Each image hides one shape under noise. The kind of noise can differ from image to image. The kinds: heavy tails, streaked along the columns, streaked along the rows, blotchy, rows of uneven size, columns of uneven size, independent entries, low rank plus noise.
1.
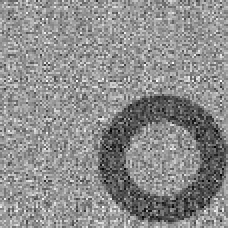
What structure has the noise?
low rank plus noise
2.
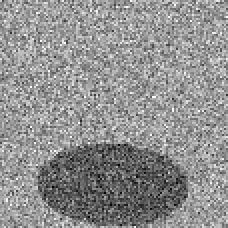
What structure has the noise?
independent entries
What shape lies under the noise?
ellipse
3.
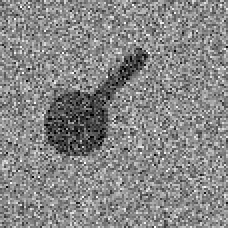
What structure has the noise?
independent entries
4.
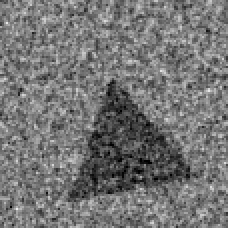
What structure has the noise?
blotchy
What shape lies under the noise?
triangle
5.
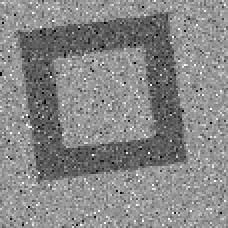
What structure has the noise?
heavy tails
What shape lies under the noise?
square frame
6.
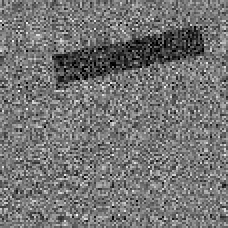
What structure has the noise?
low rank plus noise
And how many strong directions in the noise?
three or four
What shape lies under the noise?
bar
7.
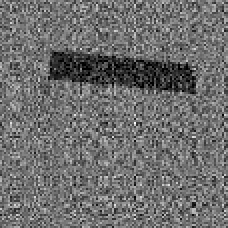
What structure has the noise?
low rank plus noise
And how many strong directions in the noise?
two
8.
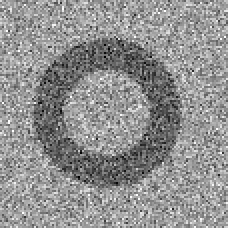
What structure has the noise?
independent entries
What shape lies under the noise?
ring
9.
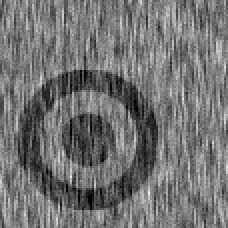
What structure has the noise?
streaked along the columns
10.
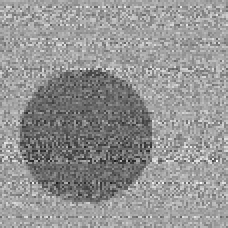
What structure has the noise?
rows of uneven size
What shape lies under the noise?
disc
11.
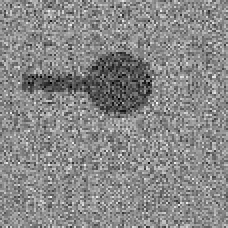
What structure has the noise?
low rank plus noise
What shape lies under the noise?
lollipop
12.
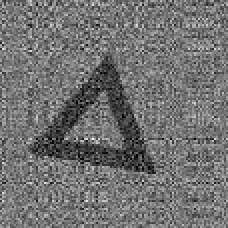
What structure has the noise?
low rank plus noise
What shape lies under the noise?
triangle frame
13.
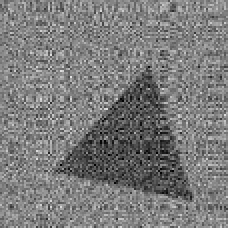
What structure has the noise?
low rank plus noise
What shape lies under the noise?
triangle
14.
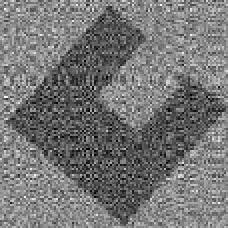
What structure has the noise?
low rank plus noise
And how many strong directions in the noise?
one
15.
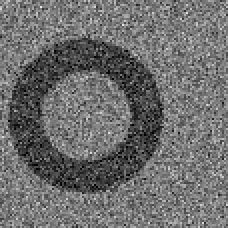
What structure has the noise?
independent entries
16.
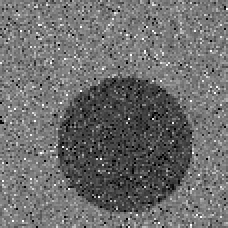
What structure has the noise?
heavy tails
